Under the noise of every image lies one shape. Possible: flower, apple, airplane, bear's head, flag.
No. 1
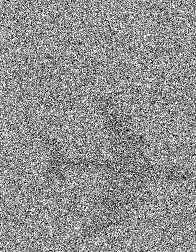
airplane
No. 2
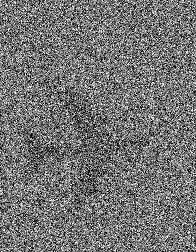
airplane
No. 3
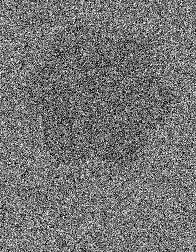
flower
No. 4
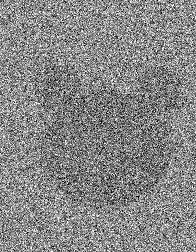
bear's head
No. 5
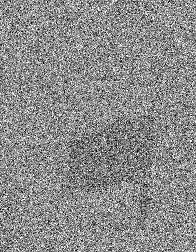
flag
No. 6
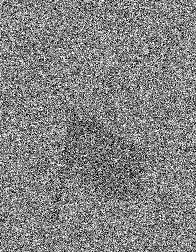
flag
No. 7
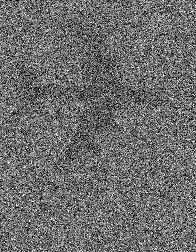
airplane
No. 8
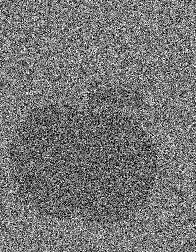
apple
